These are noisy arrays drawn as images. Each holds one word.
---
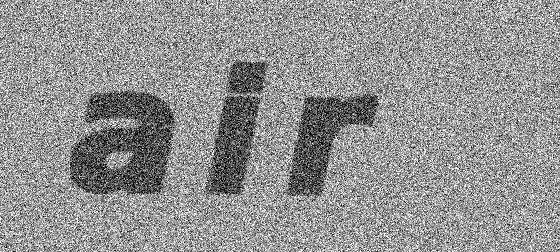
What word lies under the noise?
air
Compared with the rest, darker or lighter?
darker
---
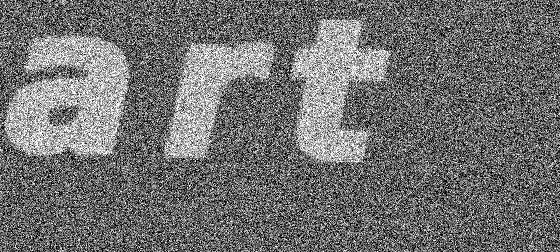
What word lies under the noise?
art
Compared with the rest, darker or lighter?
lighter
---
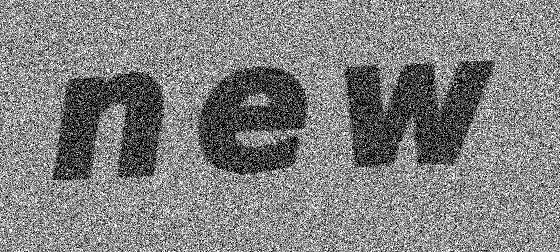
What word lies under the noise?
new
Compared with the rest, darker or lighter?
darker
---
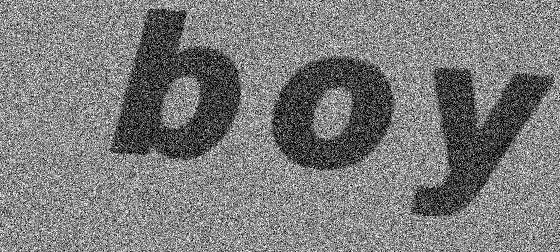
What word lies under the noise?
boy
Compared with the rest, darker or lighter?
darker
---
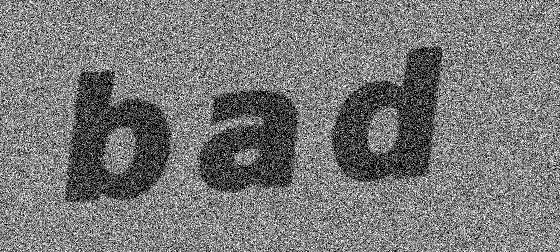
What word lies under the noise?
bad
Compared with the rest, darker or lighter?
darker
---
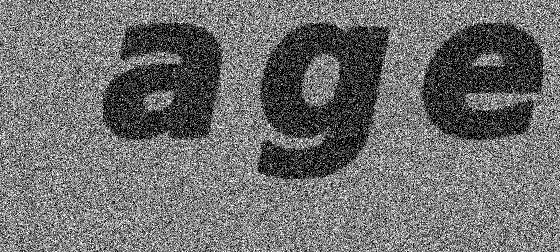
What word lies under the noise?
age
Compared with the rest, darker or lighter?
darker
